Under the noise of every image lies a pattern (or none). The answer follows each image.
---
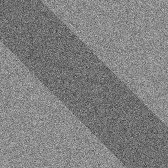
a diagonal band
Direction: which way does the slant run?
top left to bottom right
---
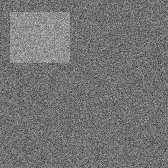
one block
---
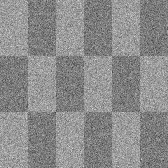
a checkerboard
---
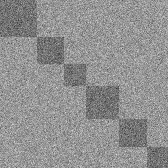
blocks along the diagonal
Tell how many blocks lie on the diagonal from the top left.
6
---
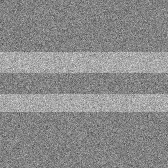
bands of rows
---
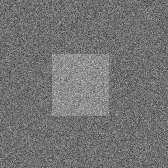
one block
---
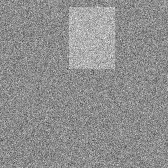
one block
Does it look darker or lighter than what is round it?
lighter
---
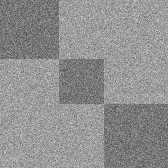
blocks along the diagonal
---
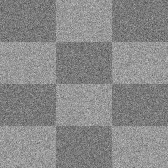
a checkerboard
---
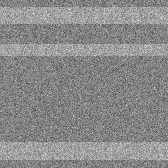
bands of rows
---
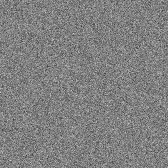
only noise
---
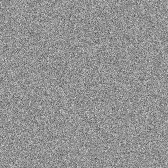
only noise
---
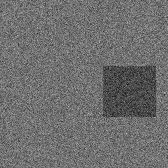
one block
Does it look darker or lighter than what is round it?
darker
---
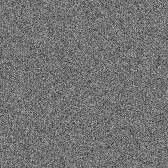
only noise
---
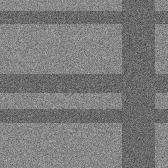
bands of rows crossing bands of columns
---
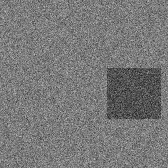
one block
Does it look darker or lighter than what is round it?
darker
